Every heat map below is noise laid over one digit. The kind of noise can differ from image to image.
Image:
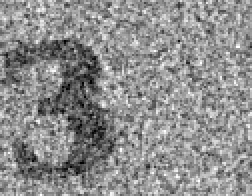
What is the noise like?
blotchy
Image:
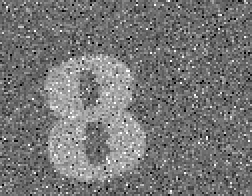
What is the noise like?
heavy tails
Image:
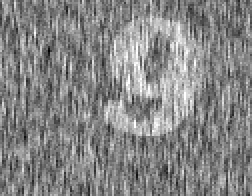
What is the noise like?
streaked along the columns
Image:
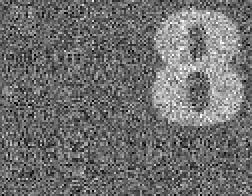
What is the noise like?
low rank plus noise
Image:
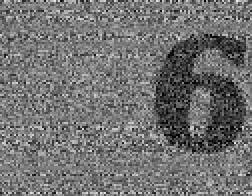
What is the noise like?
rows of uneven size
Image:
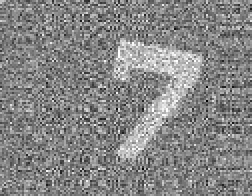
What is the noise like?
low rank plus noise
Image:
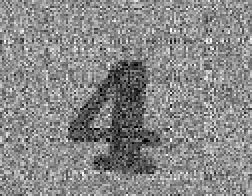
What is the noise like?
low rank plus noise
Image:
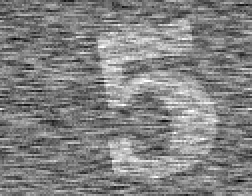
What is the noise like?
streaked along the rows
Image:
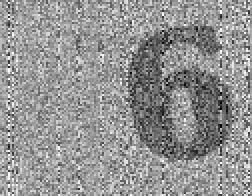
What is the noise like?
columns of uneven size
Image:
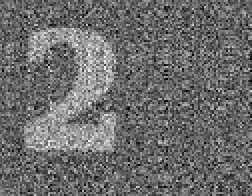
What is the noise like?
low rank plus noise
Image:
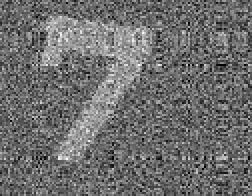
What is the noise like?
low rank plus noise
